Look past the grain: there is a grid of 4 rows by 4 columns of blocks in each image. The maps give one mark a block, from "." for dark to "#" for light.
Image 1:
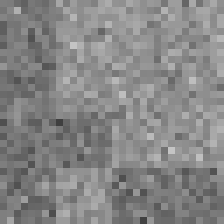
. # # #
. # # #
. . # #
. # . .
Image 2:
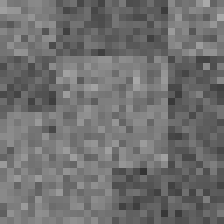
# . . #
. # # .
# # # .
# # . .
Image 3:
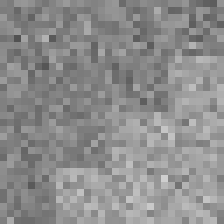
. . . .
. . . #
. . # #
. # # #
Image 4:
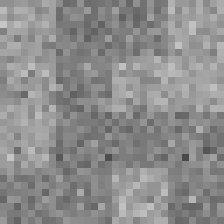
# . . #
# . # #
# . . .
. . # .
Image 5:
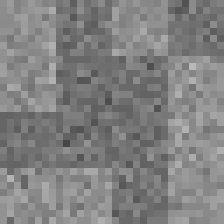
# . # .
# . . #
. . . #
# # . #
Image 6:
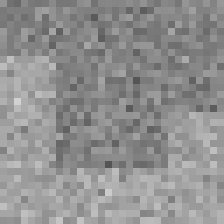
. . . .
# . . .
# . . #
# # # #
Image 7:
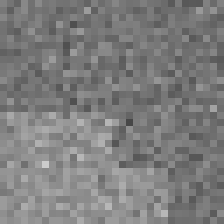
. . . .
. . . .
# # . .
# # # .
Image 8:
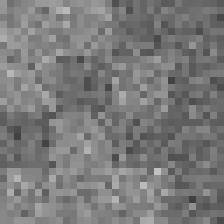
# # . .
# . # .
. # . .
# # # .
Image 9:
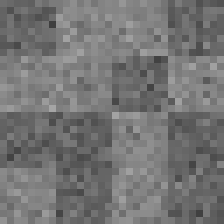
. # # .
# # . #
. . # .
# . # .
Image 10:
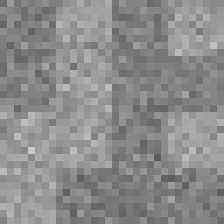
. # . #
. # . .
# # . #
# . . .
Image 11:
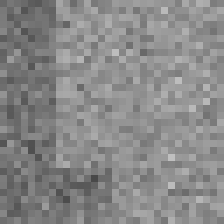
. # # #
. # # #
. # # #
. . # #
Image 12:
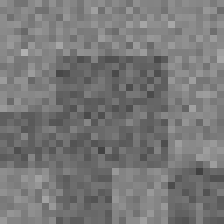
# # # #
# . . #
. . . #
# . # .
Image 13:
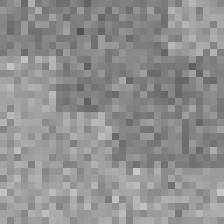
. . . #
# . . .
# # . .
# # # #
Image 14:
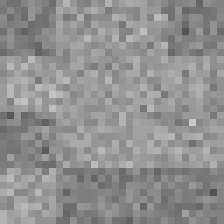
. # # .
# # # #
. # # #
# . . .
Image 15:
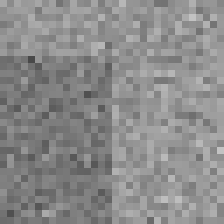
# # # #
. . # #
. . # #
. . # #
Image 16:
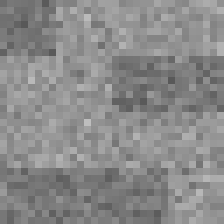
. # # #
# # . .
# # # #
. . . #
